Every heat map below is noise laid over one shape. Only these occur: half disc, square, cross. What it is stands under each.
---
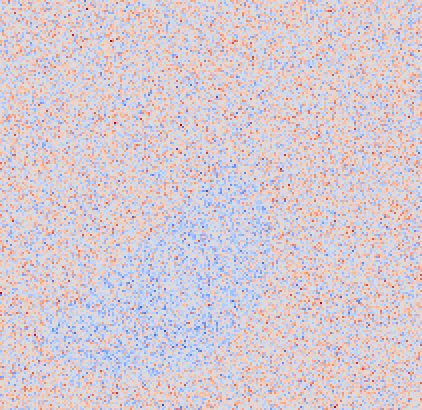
half disc
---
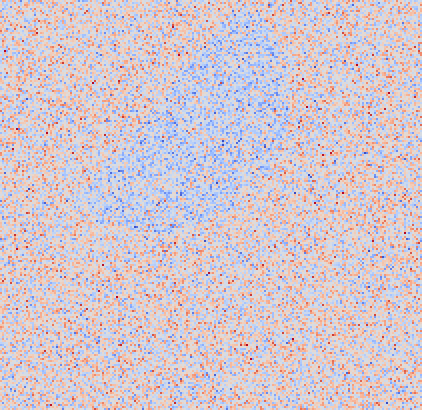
half disc
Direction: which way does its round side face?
down and right
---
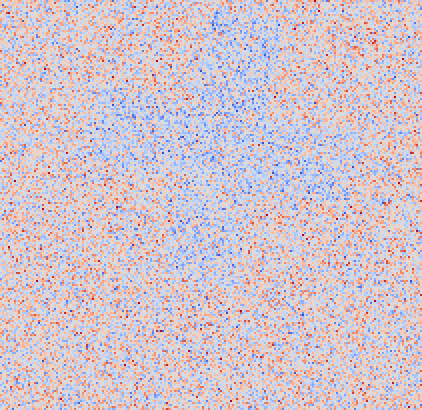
cross
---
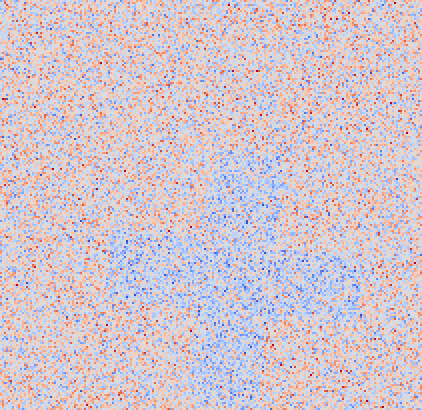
cross
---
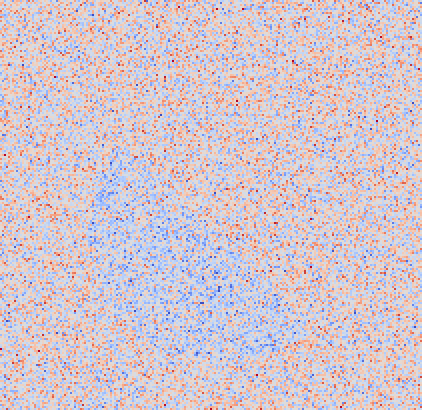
half disc
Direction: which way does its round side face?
down and left
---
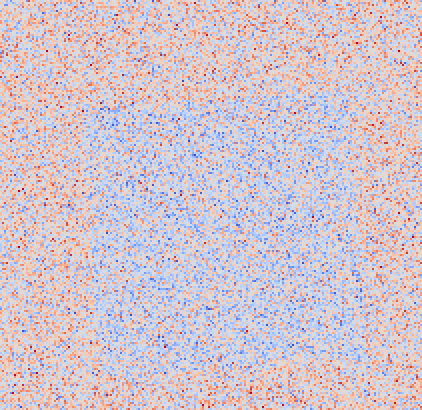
square
